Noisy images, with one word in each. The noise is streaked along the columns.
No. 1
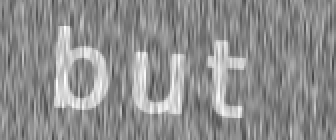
but
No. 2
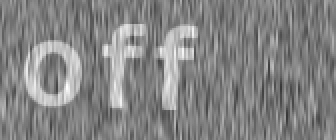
off
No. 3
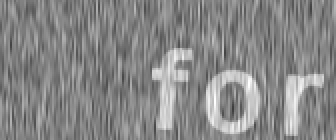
for
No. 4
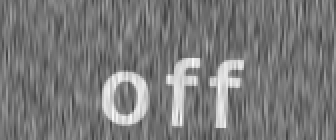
off
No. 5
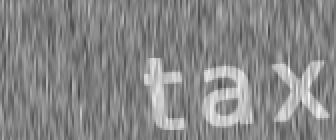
tax
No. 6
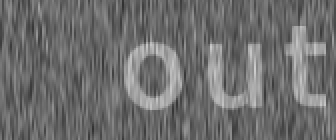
out
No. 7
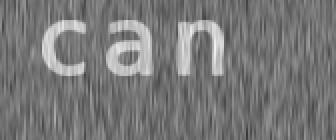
can
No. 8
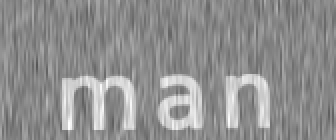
man
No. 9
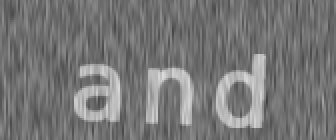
and
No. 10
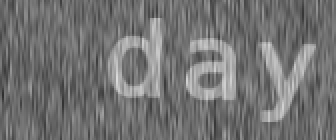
day
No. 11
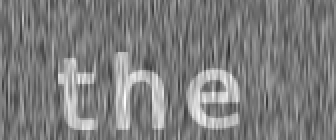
the
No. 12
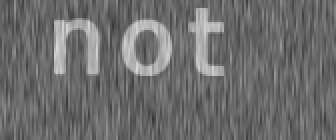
not
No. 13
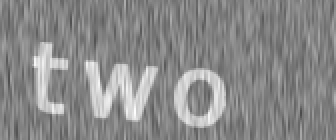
two
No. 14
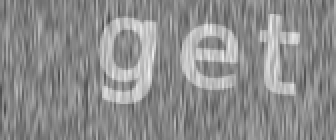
get
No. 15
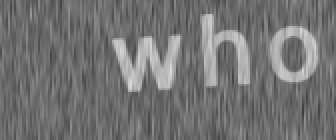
who
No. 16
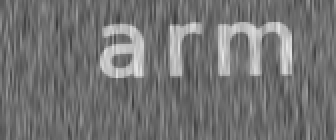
arm
